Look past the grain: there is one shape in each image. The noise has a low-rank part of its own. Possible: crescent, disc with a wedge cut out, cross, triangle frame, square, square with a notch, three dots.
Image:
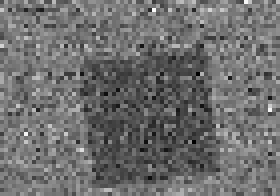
square
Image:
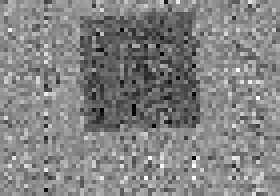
square
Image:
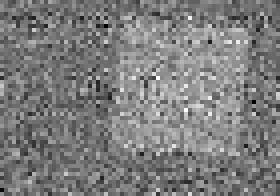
square
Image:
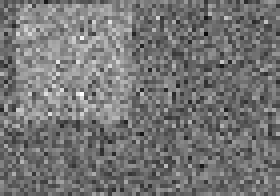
square
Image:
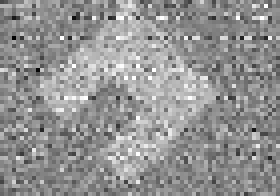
square with a notch
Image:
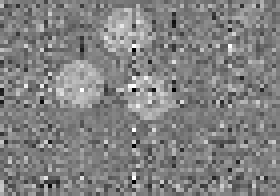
three dots
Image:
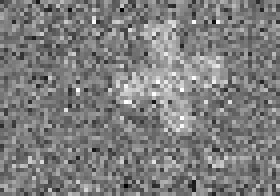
cross
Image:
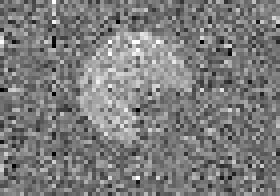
disc with a wedge cut out
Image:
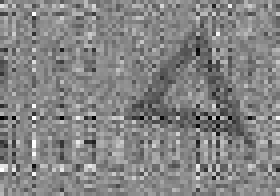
triangle frame
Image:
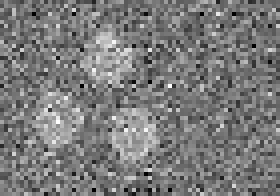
three dots
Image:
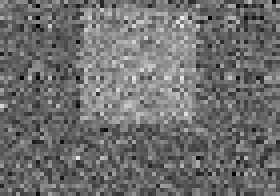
square
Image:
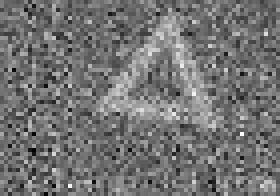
triangle frame
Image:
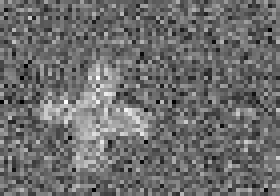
cross
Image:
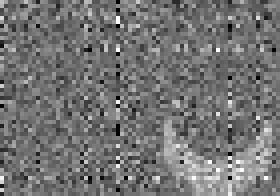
crescent
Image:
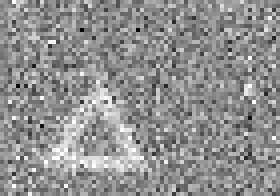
triangle frame
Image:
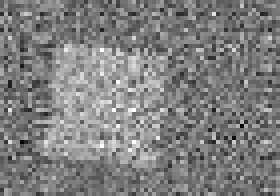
square
